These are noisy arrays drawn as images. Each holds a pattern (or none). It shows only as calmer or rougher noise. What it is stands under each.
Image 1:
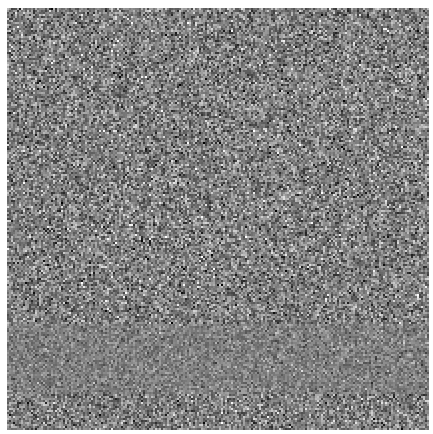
one horizontal stripe
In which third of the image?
bottom
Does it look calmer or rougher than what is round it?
calmer
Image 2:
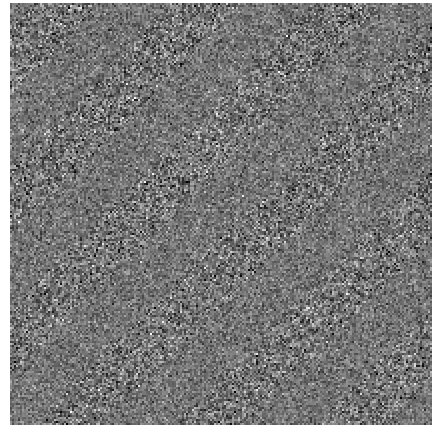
diagonal stripes
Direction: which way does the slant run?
bottom left to top right
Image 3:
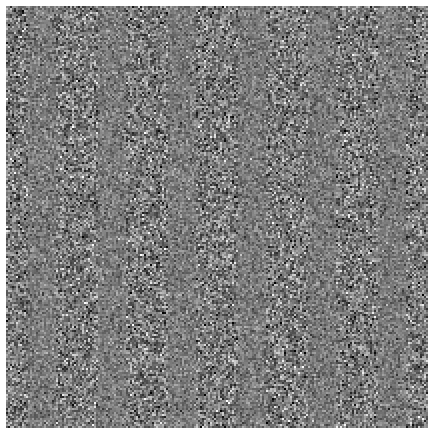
vertical stripes
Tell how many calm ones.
6
